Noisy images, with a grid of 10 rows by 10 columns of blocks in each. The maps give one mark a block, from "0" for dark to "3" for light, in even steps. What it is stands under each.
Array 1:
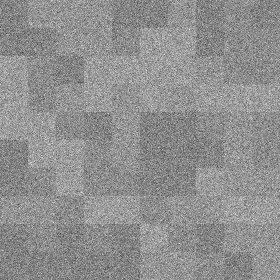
0 2 2 2 0 0 2 0 1 0
0 0 2 2 1 3 3 0 1 1
3 1 0 3 3 3 3 2 1 1
3 1 2 3 2 3 2 3 3 3
3 3 1 0 2 0 0 1 2 1
0 3 3 1 2 0 0 0 2 1
0 1 3 1 1 0 0 3 2 2
2 2 1 3 3 1 2 2 3 3
0 1 0 1 0 3 1 0 2 2
0 0 0 0 0 2 2 1 0 2
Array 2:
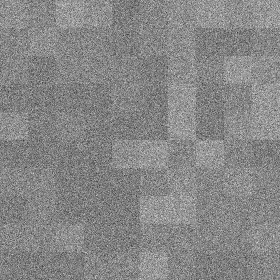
2 1 3 2 0 1 2 3 2 3
1 2 1 1 0 1 2 0 0 1
1 0 1 1 1 0 2 1 3 2
0 0 0 0 1 0 3 0 1 3
2 0 1 0 0 0 3 0 2 3
0 0 0 0 2 3 1 3 1 0
1 1 0 0 0 1 2 1 2 1
0 1 0 0 0 3 3 1 1 1
1 1 2 0 0 1 1 1 1 2
0 0 0 1 1 3 1 0 0 1
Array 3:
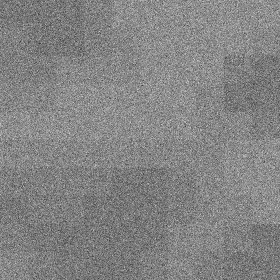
0 0 0 1 3 3 3 3 3 3
1 0 0 1 2 3 3 3 3 2
1 1 2 2 2 3 3 3 1 0
2 2 3 3 3 3 3 2 0 0
3 3 3 3 3 3 3 2 2 1
2 2 2 2 2 2 2 2 3 3
1 1 1 1 0 0 1 2 3 3
0 1 1 0 0 0 1 2 2 3
1 0 0 0 0 0 2 2 1 0
2 1 0 0 0 1 2 1 0 0
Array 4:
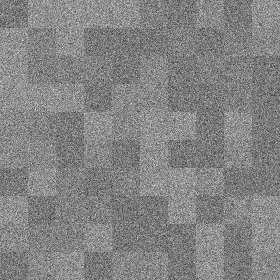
0 3 3 3 3 1 0 2 0 3
3 1 3 0 0 0 1 0 1 2
3 1 1 1 0 2 0 1 1 0
3 3 3 0 2 2 0 0 1 0
2 1 0 3 2 3 3 0 3 0
2 2 0 2 0 3 0 0 2 0
0 3 1 0 1 3 3 2 0 0
3 0 1 1 0 0 3 0 2 3
2 1 1 3 0 0 0 3 0 3
0 2 3 0 2 2 0 3 0 2
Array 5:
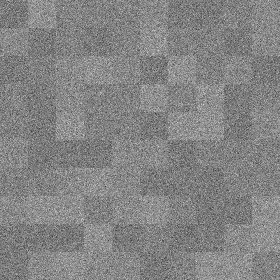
0 3 1 1 1 2 0 0 1 2
2 0 1 0 1 3 1 1 0 2
0 1 2 3 2 0 3 1 2 0
1 0 2 1 1 3 1 3 0 1
1 0 3 1 1 0 3 3 0 2
2 0 0 0 2 2 0 1 1 1
1 1 2 3 2 0 0 0 1 1
2 3 3 1 2 3 1 0 0 3
0 0 0 3 0 1 0 0 2 3
0 2 3 2 2 0 1 3 3 1
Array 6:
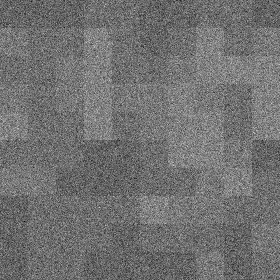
0 0 0 1 1 0 0 1 1 0
2 1 1 3 1 0 1 3 1 2
1 1 2 3 1 1 2 3 3 3
2 1 2 3 2 2 3 2 1 3
3 1 1 3 1 2 3 3 1 3
1 1 1 0 0 1 3 3 2 0
2 2 0 0 0 1 1 2 3 1
0 1 1 1 1 3 2 2 1 1
0 1 1 1 0 1 1 1 0 2
0 1 1 0 0 0 0 2 0 1
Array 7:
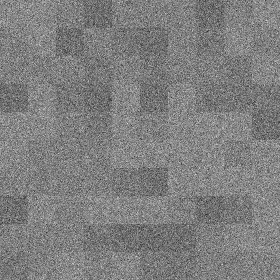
3 3 2 0 2 2 2 0 2 3
2 3 0 2 1 0 2 1 3 2
2 2 2 1 2 1 2 2 1 3
0 3 1 0 3 0 3 1 1 1
3 3 2 1 3 2 3 3 3 0
3 2 2 2 3 3 3 3 2 3
2 2 2 2 1 0 3 3 3 3
0 3 2 3 3 3 2 0 1 3
2 2 2 1 0 0 0 2 3 3
1 2 3 2 3 1 1 2 2 2
